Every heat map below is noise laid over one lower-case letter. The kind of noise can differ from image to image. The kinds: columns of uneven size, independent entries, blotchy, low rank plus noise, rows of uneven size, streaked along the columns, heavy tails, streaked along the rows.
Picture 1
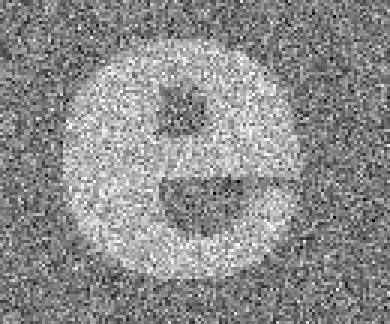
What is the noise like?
independent entries
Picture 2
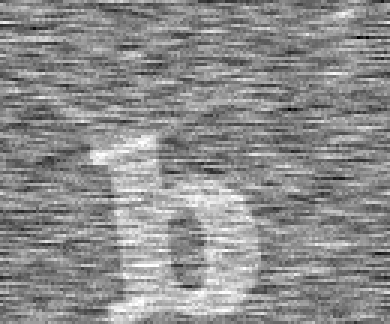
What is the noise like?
streaked along the rows
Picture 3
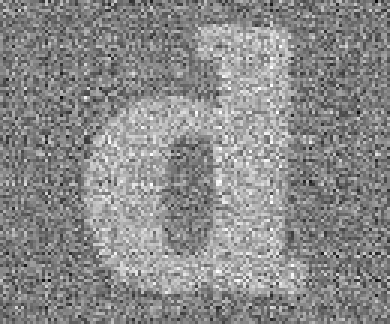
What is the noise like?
low rank plus noise
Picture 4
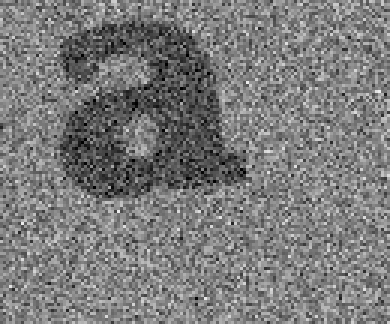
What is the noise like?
independent entries
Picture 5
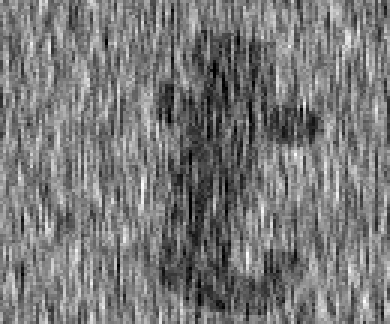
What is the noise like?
streaked along the columns
